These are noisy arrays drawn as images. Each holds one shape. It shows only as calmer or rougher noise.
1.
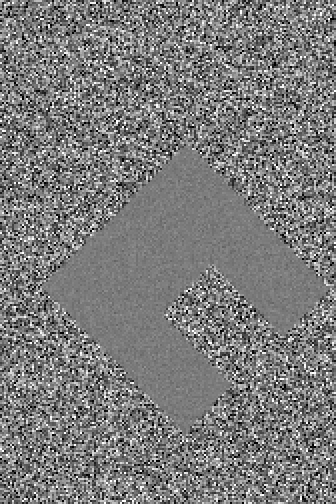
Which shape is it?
square with a notch
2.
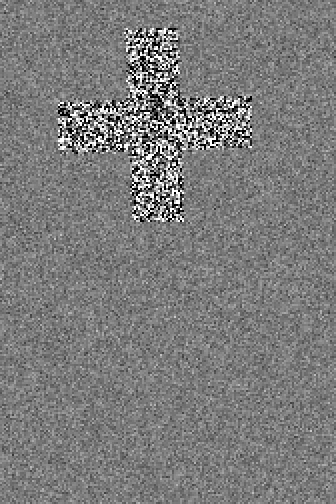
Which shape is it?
cross
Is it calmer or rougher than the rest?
rougher
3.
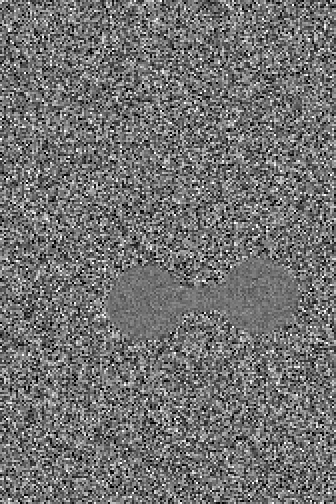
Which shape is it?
dumbbell
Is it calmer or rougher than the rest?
calmer
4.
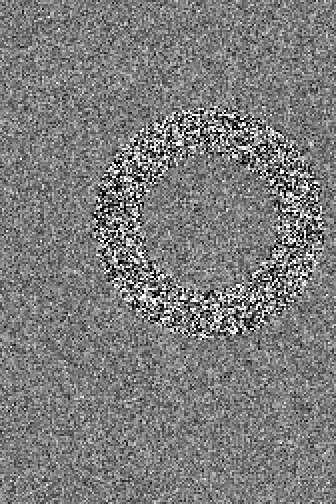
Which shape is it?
ring
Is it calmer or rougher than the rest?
rougher
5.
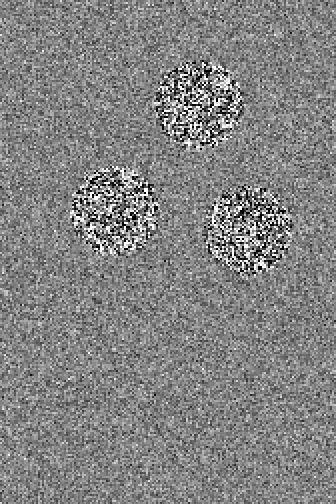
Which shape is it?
three dots
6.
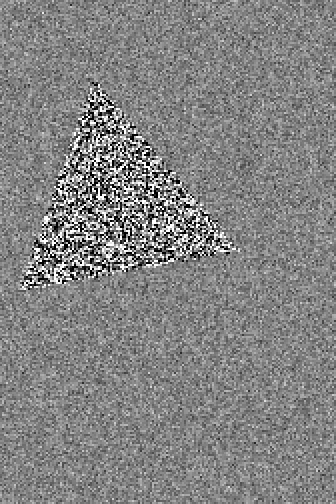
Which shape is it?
triangle
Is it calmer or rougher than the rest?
rougher
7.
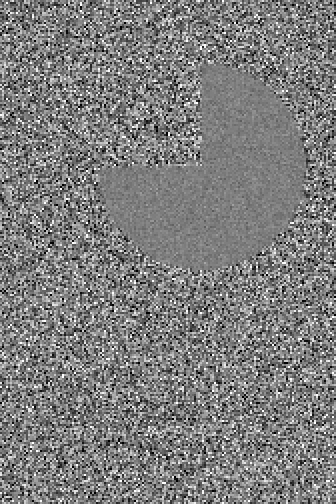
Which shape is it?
disc with a wedge cut out
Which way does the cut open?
up and left
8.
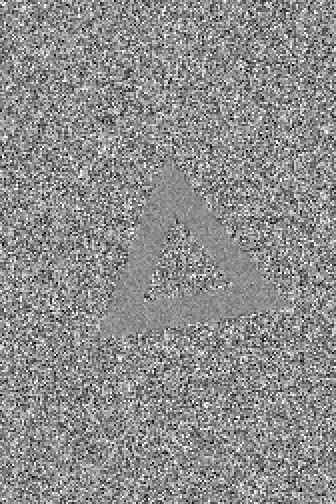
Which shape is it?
triangle frame
